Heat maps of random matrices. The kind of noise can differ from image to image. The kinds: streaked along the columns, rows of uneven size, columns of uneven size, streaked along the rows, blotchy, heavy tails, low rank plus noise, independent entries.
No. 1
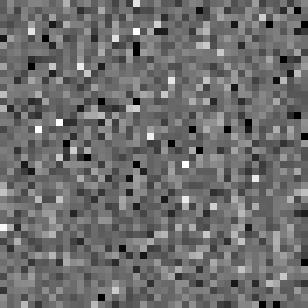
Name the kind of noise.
heavy tails
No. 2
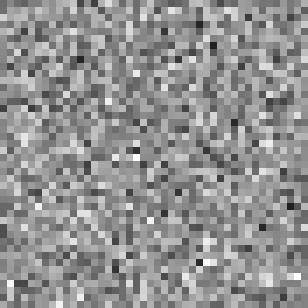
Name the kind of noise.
independent entries
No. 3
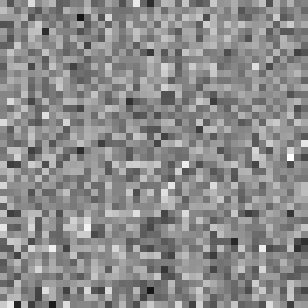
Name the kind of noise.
low rank plus noise
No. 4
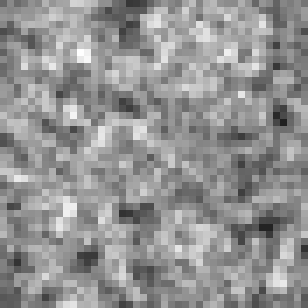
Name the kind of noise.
blotchy
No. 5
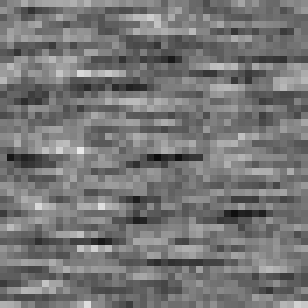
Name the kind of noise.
streaked along the rows
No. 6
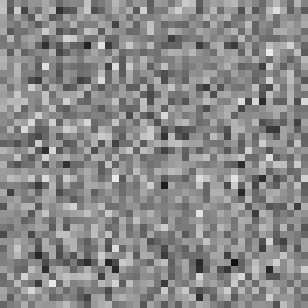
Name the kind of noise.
low rank plus noise
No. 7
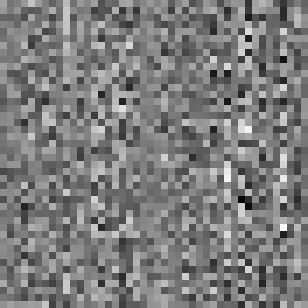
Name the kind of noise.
columns of uneven size
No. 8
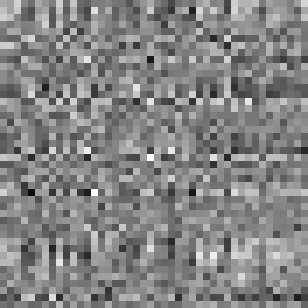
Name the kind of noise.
low rank plus noise
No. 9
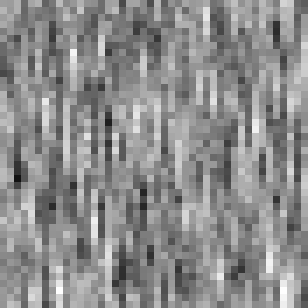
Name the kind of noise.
streaked along the columns
